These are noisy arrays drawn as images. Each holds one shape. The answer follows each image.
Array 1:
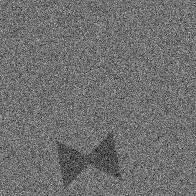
bow tie
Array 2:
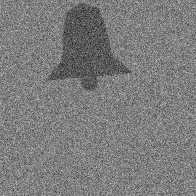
bell
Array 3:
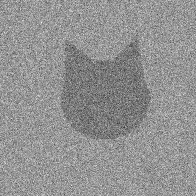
cat's head
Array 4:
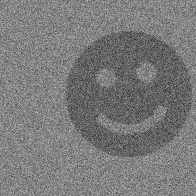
smiling face
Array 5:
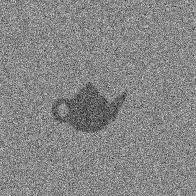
teapot
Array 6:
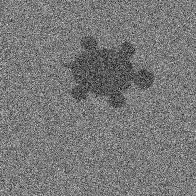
turtle
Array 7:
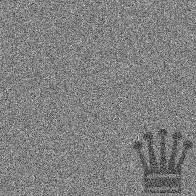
chess queen
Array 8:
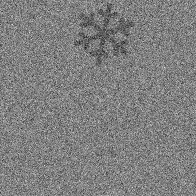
snowflake
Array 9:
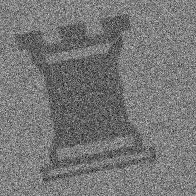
chess rook
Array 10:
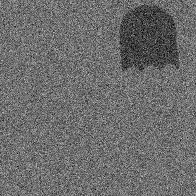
ghost
